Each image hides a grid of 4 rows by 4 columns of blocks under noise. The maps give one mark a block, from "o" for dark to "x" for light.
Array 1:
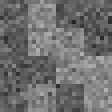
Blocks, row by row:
o x o o
o x x o
o o x x
o x o x
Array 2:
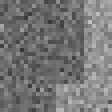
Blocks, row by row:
o o o x
o o o x
o o o x
o o x x
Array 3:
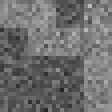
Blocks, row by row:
x x o x
o x x x
o o o x
o o o x
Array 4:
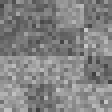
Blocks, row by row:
o o x o
o o o x
x x x o
x o x x
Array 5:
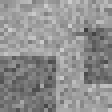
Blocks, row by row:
x x x x
x x x o
o o x o
o o x x
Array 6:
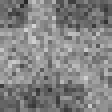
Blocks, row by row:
o x o o
x x x x
x x x x
o o o x
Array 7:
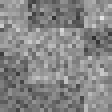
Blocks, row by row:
x o o x
x x x o
o x x x
o o o x
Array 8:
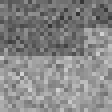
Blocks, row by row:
o o o o
o o o x
x x x x
x x x x
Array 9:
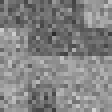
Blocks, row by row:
o o o x
x o o o
x x x x
x o x x
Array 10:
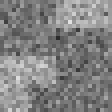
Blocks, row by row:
o o x x
o o o o
x x o o
x o o o
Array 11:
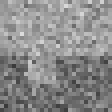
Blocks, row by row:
x x x x
x x x x
o x o o
o o o o
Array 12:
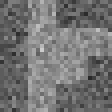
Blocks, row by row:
o x o o
o x x x
o x x o
o x o o
